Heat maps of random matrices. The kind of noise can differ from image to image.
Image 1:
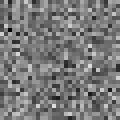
low rank plus noise
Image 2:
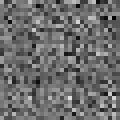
low rank plus noise
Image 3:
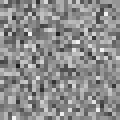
independent entries
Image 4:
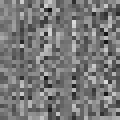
columns of uneven size
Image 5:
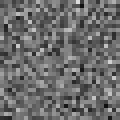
independent entries
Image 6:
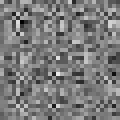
low rank plus noise
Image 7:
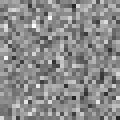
independent entries
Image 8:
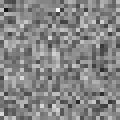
low rank plus noise
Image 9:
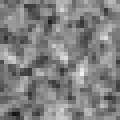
blotchy
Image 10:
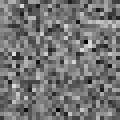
independent entries
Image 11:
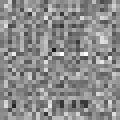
low rank plus noise
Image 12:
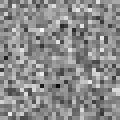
independent entries
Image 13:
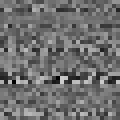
rows of uneven size
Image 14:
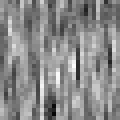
streaked along the columns
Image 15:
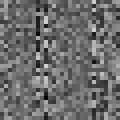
columns of uneven size
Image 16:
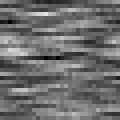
streaked along the rows
